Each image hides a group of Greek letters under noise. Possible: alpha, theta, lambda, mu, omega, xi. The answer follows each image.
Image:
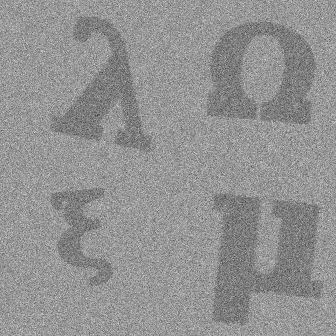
top left: lambda; top right: omega; bottom left: xi; bottom right: mu
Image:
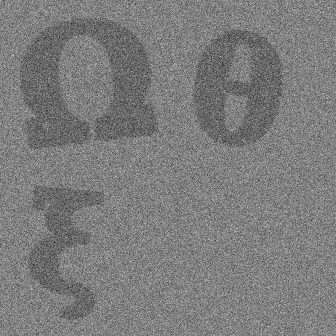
top left: omega; top right: theta; bottom left: xi
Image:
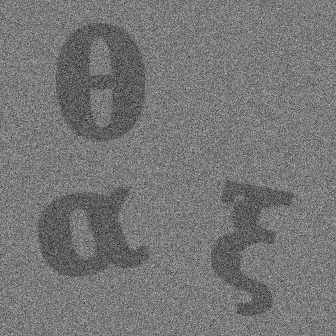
top left: theta; bottom left: alpha; bottom right: xi
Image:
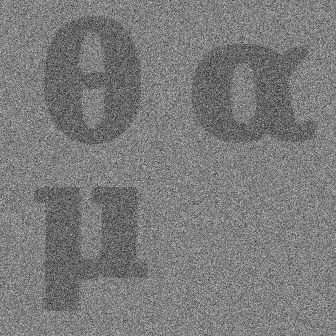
top left: theta; top right: alpha; bottom left: mu
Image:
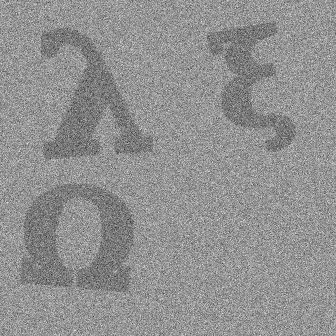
top left: lambda; top right: xi; bottom left: omega
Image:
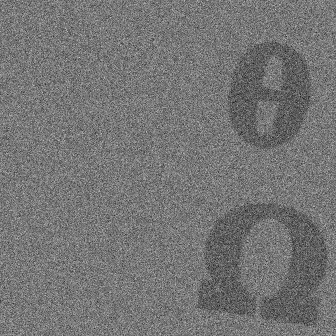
top right: theta; bottom right: omega
